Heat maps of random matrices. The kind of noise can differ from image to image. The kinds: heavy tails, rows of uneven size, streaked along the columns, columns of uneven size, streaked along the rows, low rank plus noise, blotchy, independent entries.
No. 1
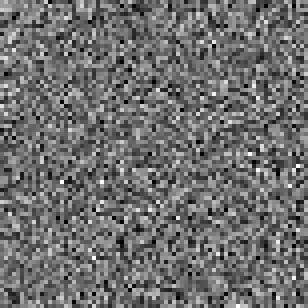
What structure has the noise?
low rank plus noise
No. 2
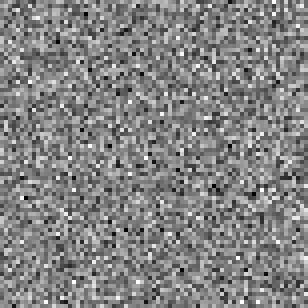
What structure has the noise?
independent entries
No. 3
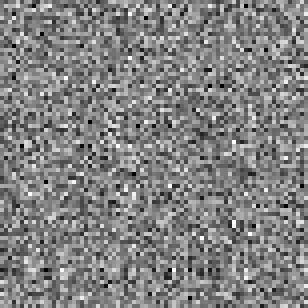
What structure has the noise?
low rank plus noise
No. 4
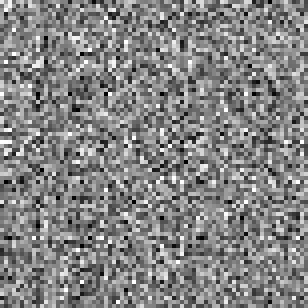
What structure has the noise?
low rank plus noise
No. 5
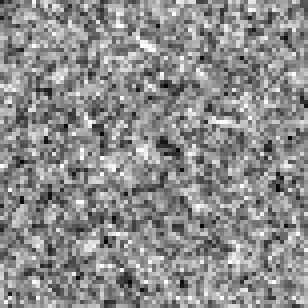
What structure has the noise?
blotchy
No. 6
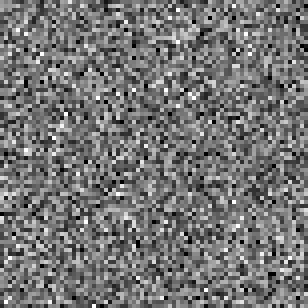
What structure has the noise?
independent entries
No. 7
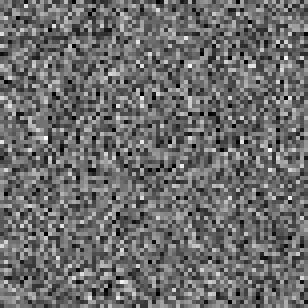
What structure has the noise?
low rank plus noise
